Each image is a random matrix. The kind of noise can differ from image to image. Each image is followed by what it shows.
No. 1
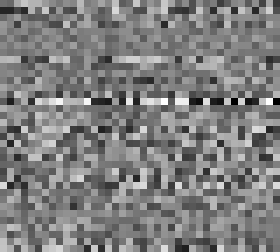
rows of uneven size
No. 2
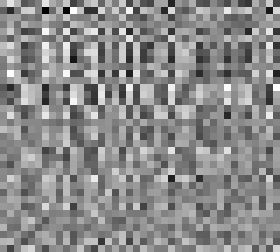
low rank plus noise
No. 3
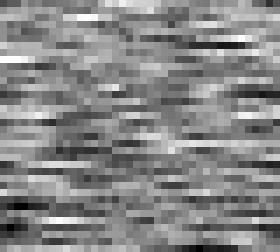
streaked along the rows
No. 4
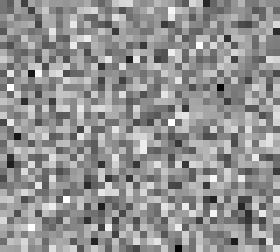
independent entries
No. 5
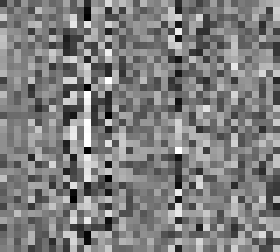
columns of uneven size
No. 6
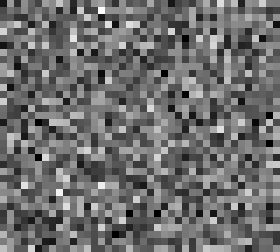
independent entries
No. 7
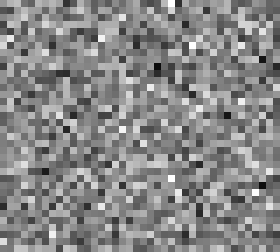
independent entries
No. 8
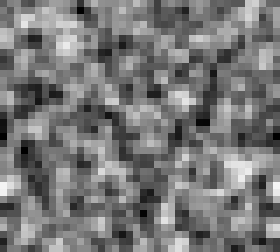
blotchy
